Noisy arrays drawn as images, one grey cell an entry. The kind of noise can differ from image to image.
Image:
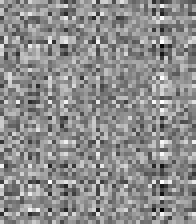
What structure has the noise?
low rank plus noise
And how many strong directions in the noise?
one
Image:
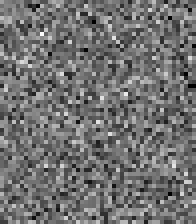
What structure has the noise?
independent entries
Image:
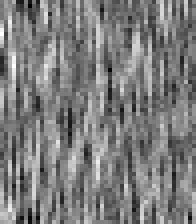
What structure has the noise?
streaked along the columns
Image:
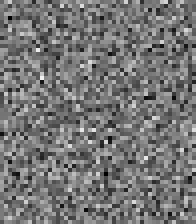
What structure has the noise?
independent entries
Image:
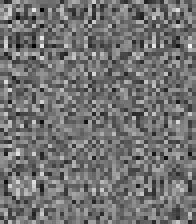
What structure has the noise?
low rank plus noise
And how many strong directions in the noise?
two
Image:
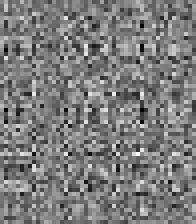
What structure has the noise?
low rank plus noise
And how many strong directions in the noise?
two
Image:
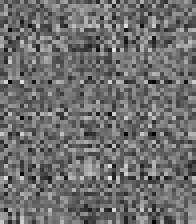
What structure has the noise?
low rank plus noise
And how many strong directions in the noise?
two
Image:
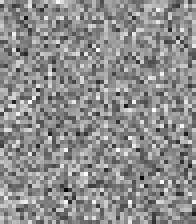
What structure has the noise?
independent entries
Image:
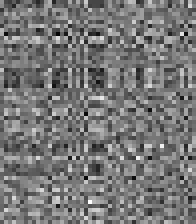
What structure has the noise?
low rank plus noise
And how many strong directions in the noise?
one
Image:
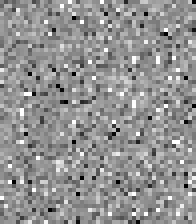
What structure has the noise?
heavy tails
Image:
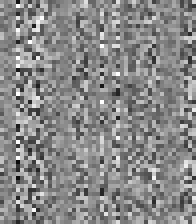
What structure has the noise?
columns of uneven size
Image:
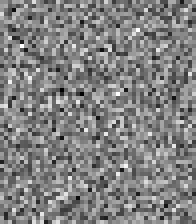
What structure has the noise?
independent entries
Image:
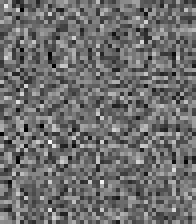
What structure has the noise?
low rank plus noise
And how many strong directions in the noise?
three or four
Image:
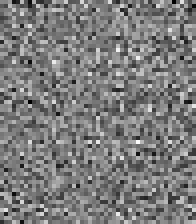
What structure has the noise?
low rank plus noise
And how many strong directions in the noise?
five to eight
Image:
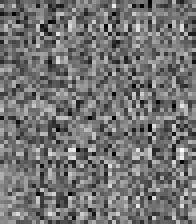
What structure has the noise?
low rank plus noise
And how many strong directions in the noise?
three or four
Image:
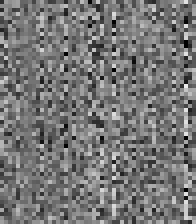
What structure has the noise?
columns of uneven size
